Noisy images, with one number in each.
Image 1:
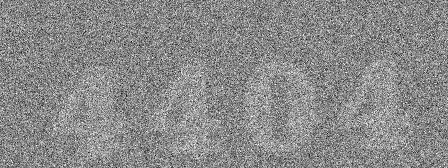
4404
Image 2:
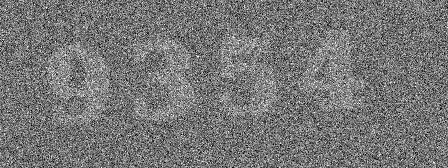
9354
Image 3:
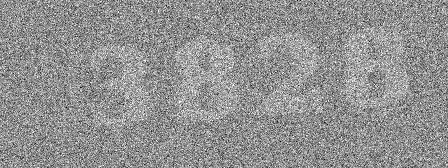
3828
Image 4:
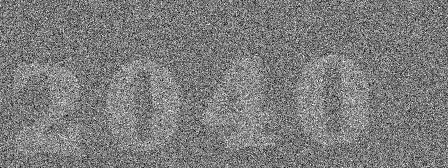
2040
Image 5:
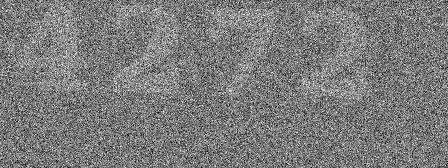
4272
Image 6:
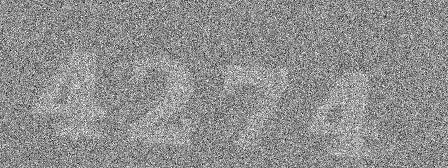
4274
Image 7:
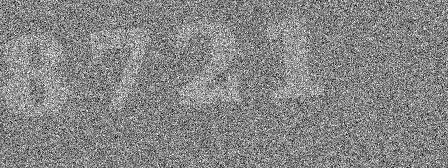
8721
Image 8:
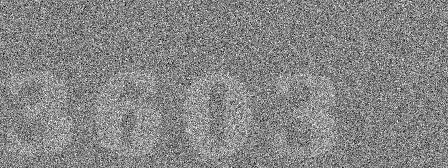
3603
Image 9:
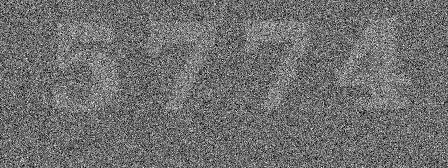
5774
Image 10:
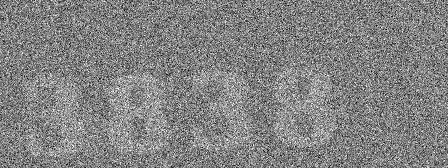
3838
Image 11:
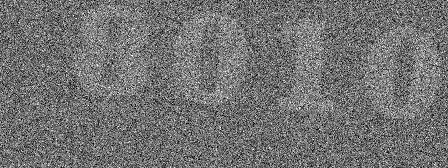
8010
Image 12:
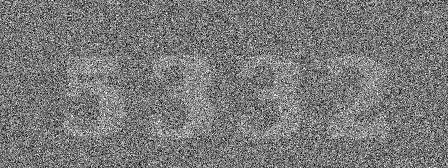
5332
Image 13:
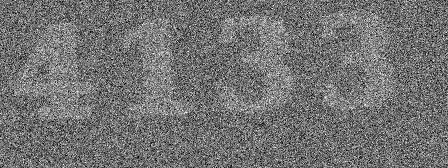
4133
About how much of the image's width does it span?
nearly all
